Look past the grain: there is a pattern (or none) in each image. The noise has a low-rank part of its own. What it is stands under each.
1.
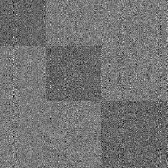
blocks along the diagonal
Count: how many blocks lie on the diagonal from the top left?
3
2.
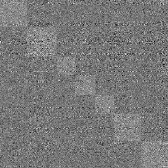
blocks along the diagonal
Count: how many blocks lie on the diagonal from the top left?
7
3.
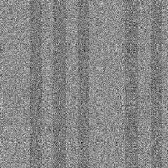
bands of columns
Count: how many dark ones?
5
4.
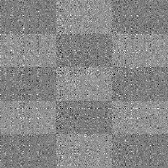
a checkerboard
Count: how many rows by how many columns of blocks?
5 by 3
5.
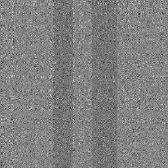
bands of columns
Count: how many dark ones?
2
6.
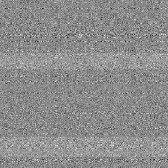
bands of rows
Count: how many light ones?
2
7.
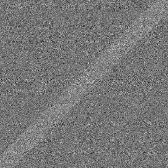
a diagonal band
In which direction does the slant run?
bottom left to top right
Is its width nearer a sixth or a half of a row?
a sixth
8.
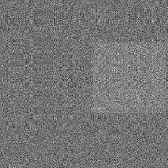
one block
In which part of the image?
middle right
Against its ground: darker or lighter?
lighter
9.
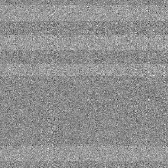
bands of rows
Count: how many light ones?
4
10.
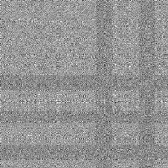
bands of rows crossing bands of columns
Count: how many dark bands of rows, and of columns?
3 and 2
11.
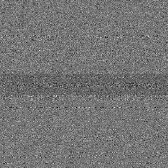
one band of rows
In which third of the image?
middle
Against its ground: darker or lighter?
darker
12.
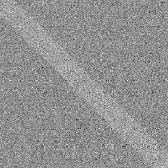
a diagonal band
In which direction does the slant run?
top left to bottom right
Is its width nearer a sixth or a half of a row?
a sixth
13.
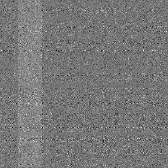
one band of columns
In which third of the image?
left
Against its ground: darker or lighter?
lighter
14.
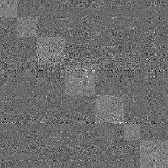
blocks along the diagonal
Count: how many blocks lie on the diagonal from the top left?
7
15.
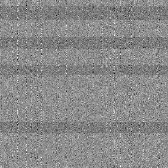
bands of rows
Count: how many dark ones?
4
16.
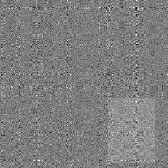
one block
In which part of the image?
bottom right
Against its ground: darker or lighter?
lighter
